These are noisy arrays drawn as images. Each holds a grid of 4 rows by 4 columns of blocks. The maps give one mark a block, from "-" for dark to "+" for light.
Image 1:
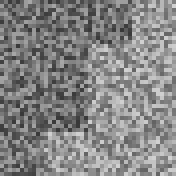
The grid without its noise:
- - - +
- - + +
- - + +
- + + +
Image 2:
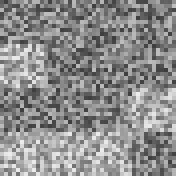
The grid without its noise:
- - - -
+ - - -
- - - +
+ + + -
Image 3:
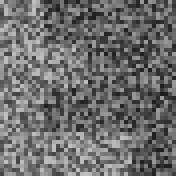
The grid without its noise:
+ - - -
+ + - -
+ - - -
+ + + -
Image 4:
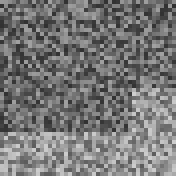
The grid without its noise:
- - - -
- - - -
- - - +
+ + + +
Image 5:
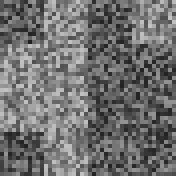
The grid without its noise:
- + - +
+ + - -
+ + - -
- + - -
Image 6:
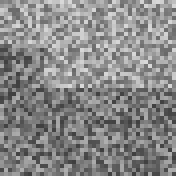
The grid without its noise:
+ + + +
- + + +
- - - -
- - - -
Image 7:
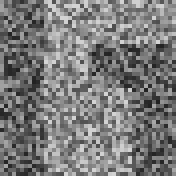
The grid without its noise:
- + + +
- + - -
- + + -
- + + -
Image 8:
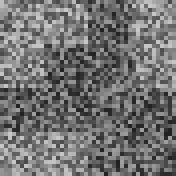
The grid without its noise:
+ + - +
+ - - +
- - - -
+ + - -
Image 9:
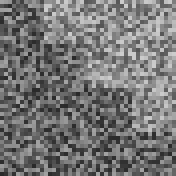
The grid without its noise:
- + + +
- - + +
- - - +
- - - -
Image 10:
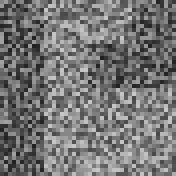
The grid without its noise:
- + + -
- + - -
- + + +
- + + +
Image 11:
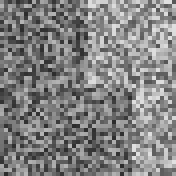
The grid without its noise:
- - + +
- - + +
- - - +
- - - +
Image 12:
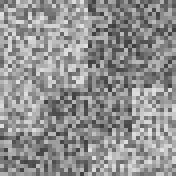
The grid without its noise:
+ + - -
+ + - -
+ - - +
- - + +
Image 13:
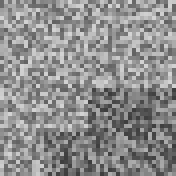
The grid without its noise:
+ + + +
+ + + +
+ + - -
+ - - -
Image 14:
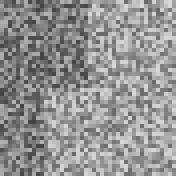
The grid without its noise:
- - + +
- - + +
- + + +
- + + +
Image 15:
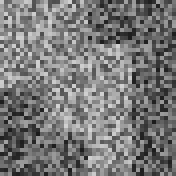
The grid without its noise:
+ + - -
+ + + -
- + + -
- - + -
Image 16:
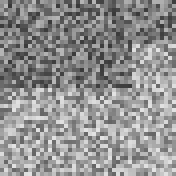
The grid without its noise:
- - - -
- - - +
+ + + +
+ + + +
